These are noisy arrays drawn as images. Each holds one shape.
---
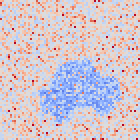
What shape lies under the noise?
car
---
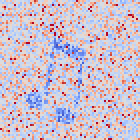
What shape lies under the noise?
pair of musical notes
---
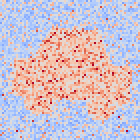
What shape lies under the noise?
car
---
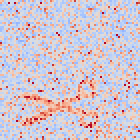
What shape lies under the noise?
pair of scissors
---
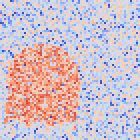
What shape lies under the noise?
ghost
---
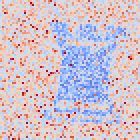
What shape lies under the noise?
chess rook
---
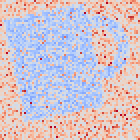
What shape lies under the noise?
cup
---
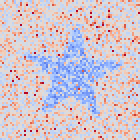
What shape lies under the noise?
star
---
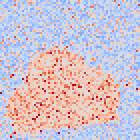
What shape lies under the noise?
cloud
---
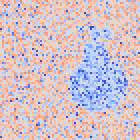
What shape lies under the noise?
pear
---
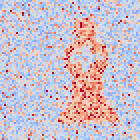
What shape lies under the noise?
chess bishop
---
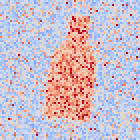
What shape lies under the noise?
bottle
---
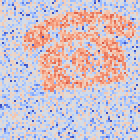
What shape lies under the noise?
telephone
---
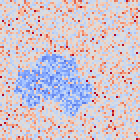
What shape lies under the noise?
car
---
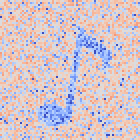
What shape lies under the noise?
musical note
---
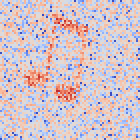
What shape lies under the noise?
pair of musical notes
